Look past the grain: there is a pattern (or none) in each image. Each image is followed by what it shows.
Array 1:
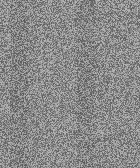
bands of columns
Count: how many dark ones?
2
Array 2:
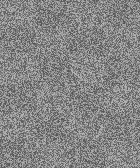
a checkerboard
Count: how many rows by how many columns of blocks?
6 by 4
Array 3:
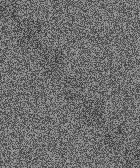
blocks along the diagonal
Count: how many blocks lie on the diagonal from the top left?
7
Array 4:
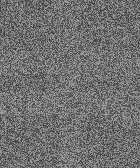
bands of rows crossing bands of columns
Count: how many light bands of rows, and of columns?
2 and 1
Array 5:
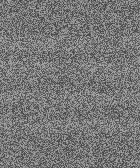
bands of rows
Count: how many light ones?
4
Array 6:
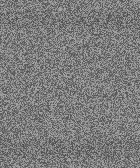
bands of rows
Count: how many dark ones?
2
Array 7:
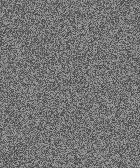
only noise
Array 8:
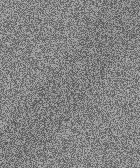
a diagonal band
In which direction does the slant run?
bottom left to top right
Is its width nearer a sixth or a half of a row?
a half
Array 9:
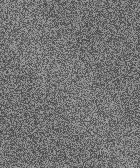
a diagonal band
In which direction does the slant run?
top left to bottom right
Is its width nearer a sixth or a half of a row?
a half
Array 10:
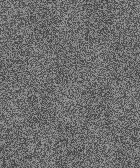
a checkerboard
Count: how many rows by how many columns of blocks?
4 by 5
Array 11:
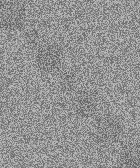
blocks along the diagonal
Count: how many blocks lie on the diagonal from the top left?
7
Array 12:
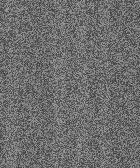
bands of columns
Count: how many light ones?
4
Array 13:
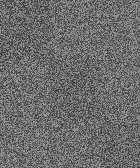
blocks along the diagonal
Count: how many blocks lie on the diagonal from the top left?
3
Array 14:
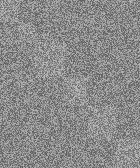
blocks along the diagonal
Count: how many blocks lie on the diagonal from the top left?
6
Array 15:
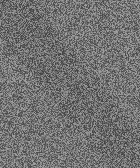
a diagonal band
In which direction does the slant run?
top left to bottom right
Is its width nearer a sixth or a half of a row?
a half
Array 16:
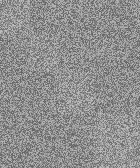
blocks along the diagonal
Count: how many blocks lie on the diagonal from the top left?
4
